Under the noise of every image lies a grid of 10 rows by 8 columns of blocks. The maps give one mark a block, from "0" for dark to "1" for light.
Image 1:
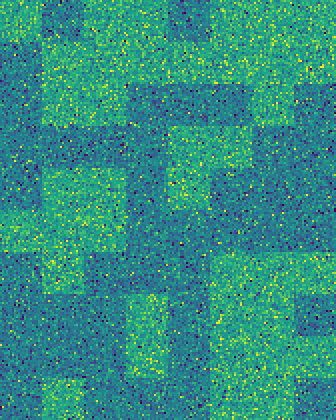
1 0 1 1 0 1 1 1
0 1 1 1 1 1 1 1
0 1 1 0 0 0 1 0
0 0 0 0 1 1 0 0
0 1 1 0 1 0 0 0
1 1 1 0 0 0 0 0
0 1 0 0 0 1 1 1
0 0 0 1 0 1 1 0
0 0 0 1 0 1 1 1
0 1 0 0 0 1 1 0
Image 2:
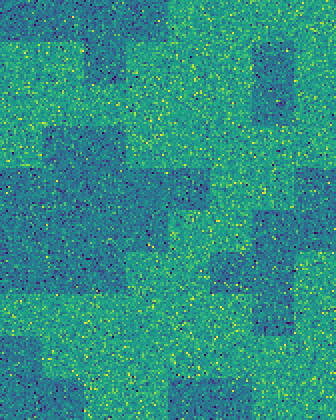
0 0 0 0 1 1 1 1
1 1 0 1 1 1 0 1
1 1 1 1 1 1 0 1
1 0 0 1 1 1 1 1
0 0 0 0 0 1 1 0
0 0 0 0 1 1 0 0
0 0 0 1 1 0 0 1
1 1 1 1 1 1 0 1
0 1 1 1 1 1 1 1
0 0 1 1 0 0 1 1
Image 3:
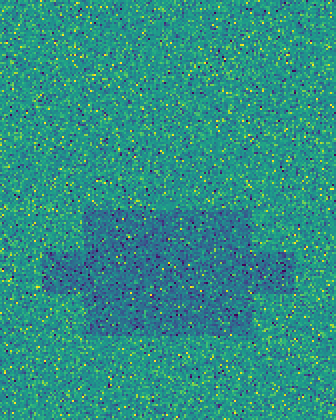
1 1 1 1 1 1 1 1
1 1 1 1 1 1 1 1
1 1 1 1 1 1 1 1
1 1 1 1 1 1 1 1
1 1 1 1 1 1 1 1
1 1 0 0 0 0 1 1
1 0 0 0 0 0 0 1
1 1 0 0 0 0 1 1
1 1 1 1 1 1 1 1
1 1 1 1 1 1 1 1
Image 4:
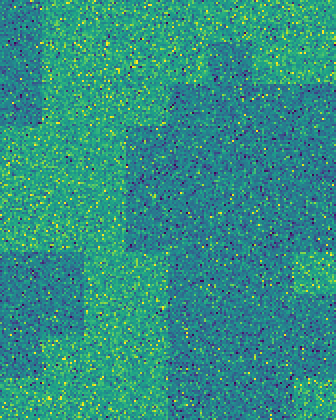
0 1 1 1 1 1 1 1
0 1 1 1 1 0 1 1
0 1 1 1 0 0 0 0
1 1 1 0 0 0 0 0
1 1 1 0 0 0 0 0
1 1 1 0 0 0 0 0
0 0 1 1 0 0 0 1
0 0 1 1 0 0 0 0
0 1 1 1 0 0 0 0
1 1 1 1 0 0 0 1
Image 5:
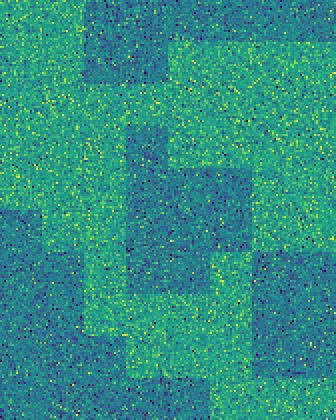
1 1 0 0 0 0 0 0
1 1 0 0 1 1 1 1
1 1 1 1 1 1 1 1
1 1 1 0 1 1 1 1
1 1 1 0 0 0 1 1
0 1 1 0 0 0 1 1
0 0 1 0 0 1 0 0
0 0 1 1 1 1 0 0
0 0 0 1 1 1 0 0
0 0 0 0 0 1 1 1
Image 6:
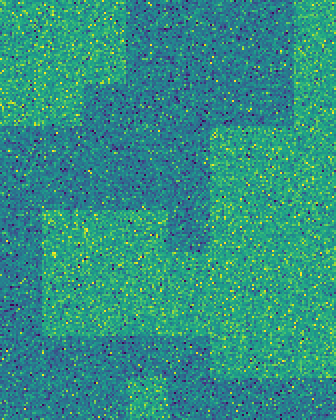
1 1 1 0 0 0 0 1
1 1 1 0 0 0 0 1
1 1 0 0 0 0 0 1
0 0 0 0 0 1 1 1
0 0 0 0 0 1 1 1
0 1 1 1 0 1 1 1
0 1 1 1 1 1 1 1
0 1 1 1 1 1 1 1
0 0 0 0 0 1 1 1
0 0 0 1 0 0 0 0
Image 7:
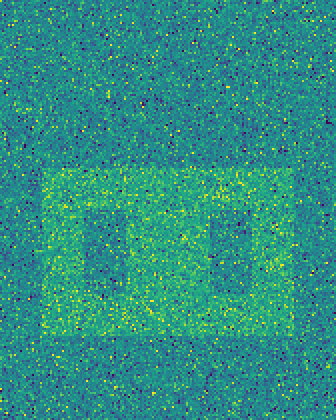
0 0 0 0 0 0 0 0
0 0 0 0 0 0 0 0
0 0 0 0 0 0 0 0
0 0 0 0 0 0 0 0
0 1 1 1 1 1 1 0
0 1 0 1 1 0 1 0
0 1 0 1 1 0 1 0
0 1 1 1 1 1 1 0
0 0 0 0 0 0 0 0
0 0 0 0 0 0 0 0
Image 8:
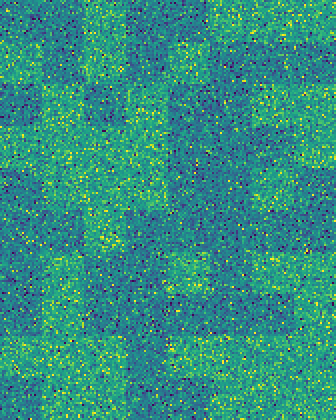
0 0 1 0 0 1 1 1
1 0 1 0 1 0 0 0
0 1 0 1 0 0 1 1
1 1 1 1 0 0 0 1
0 1 1 1 0 0 1 0
0 0 1 0 0 0 0 0
0 1 0 0 1 0 1 1
0 1 0 0 0 0 0 1
1 1 1 0 1 1 1 1
0 1 1 0 0 1 1 1
